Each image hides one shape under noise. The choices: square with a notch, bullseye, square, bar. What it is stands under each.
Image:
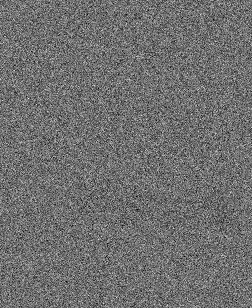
dark bar
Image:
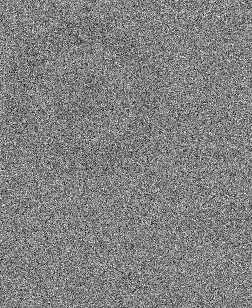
dark bullseye
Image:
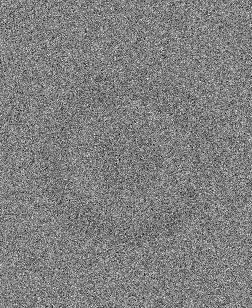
dark bullseye
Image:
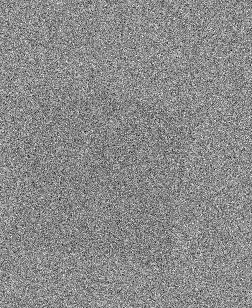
dark square
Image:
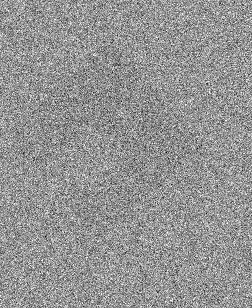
dark square with a notch
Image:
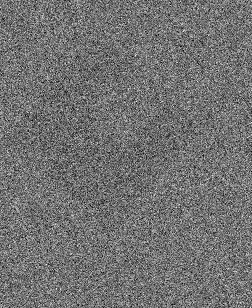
dark square with a notch
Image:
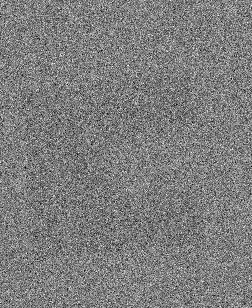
dark square with a notch
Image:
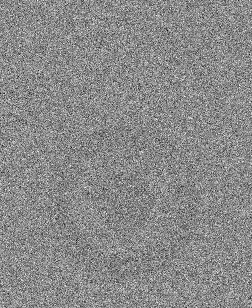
dark bullseye
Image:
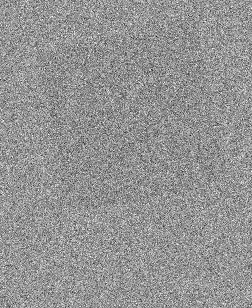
dark square
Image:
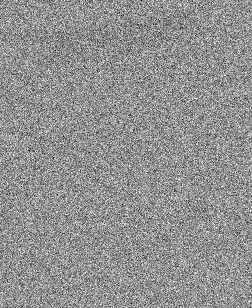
dark bar
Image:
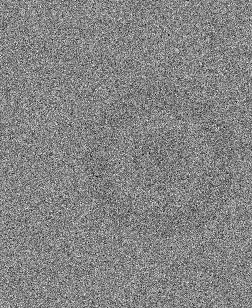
dark bullseye
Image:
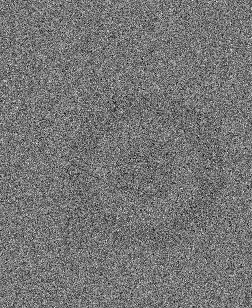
dark bullseye
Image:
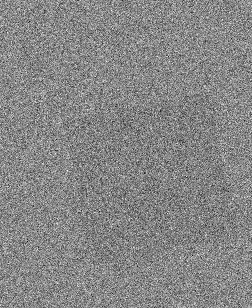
dark square
